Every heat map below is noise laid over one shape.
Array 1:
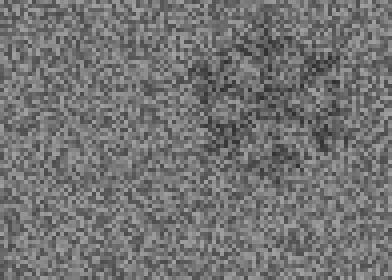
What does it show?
dark snowflake
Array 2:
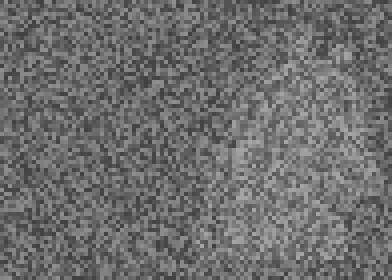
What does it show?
light chess knight
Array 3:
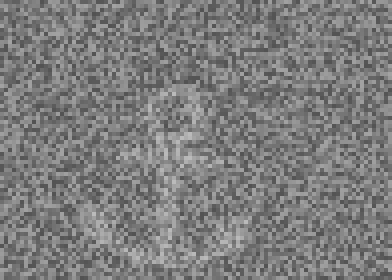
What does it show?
light anchor
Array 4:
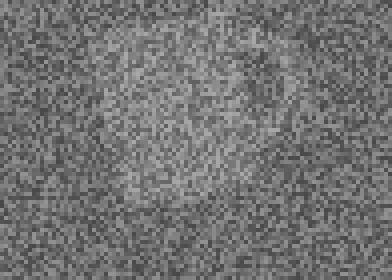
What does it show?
light cup
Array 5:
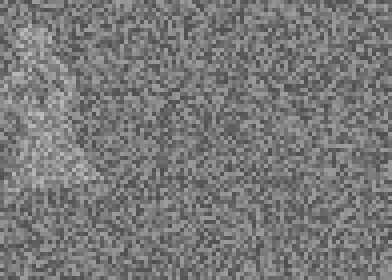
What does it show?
light chess bishop
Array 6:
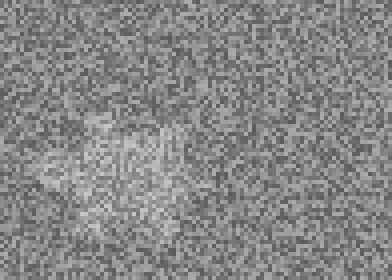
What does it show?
light turtle
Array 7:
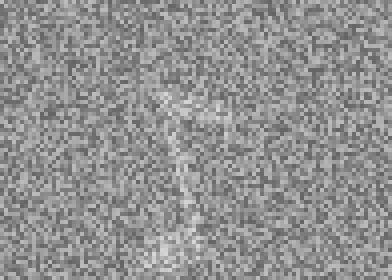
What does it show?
light musical note
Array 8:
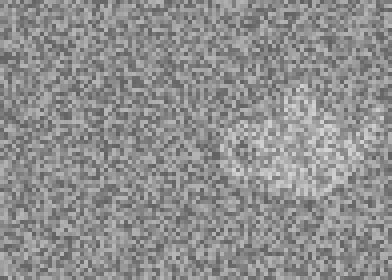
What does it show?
light teapot, middle right
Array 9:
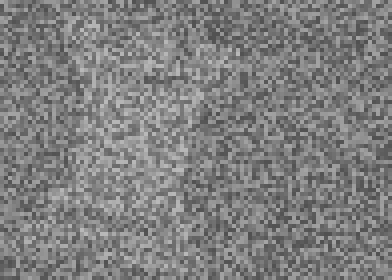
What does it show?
light chess rook
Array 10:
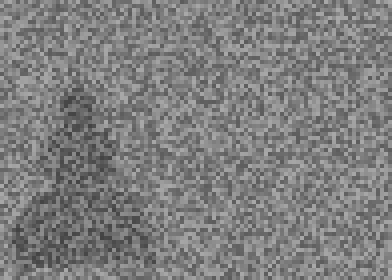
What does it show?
dark chess pawn
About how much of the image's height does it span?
two thirds
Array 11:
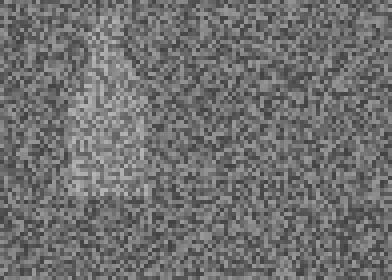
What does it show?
light bottle
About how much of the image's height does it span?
two thirds
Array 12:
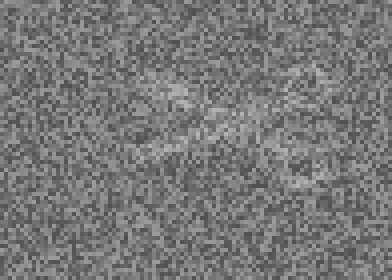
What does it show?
light pair of scissors
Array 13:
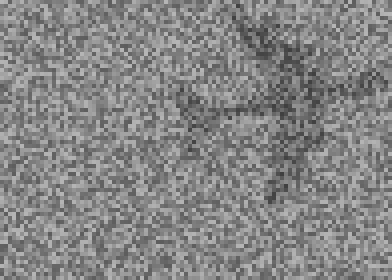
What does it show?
dark airplane
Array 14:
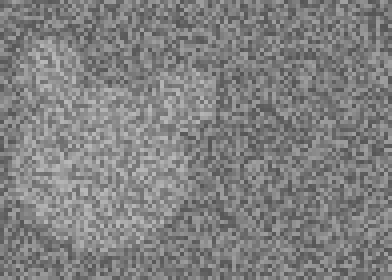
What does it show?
light bear's head
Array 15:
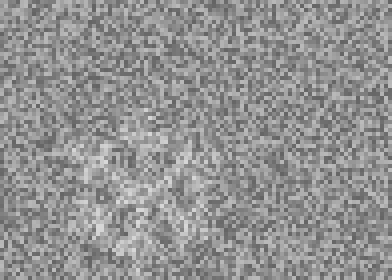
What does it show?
light snowflake
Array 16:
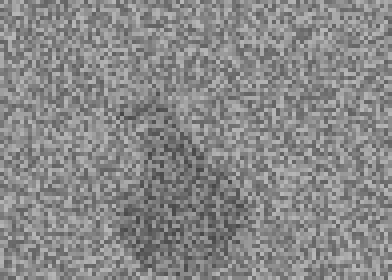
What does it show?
dark pear
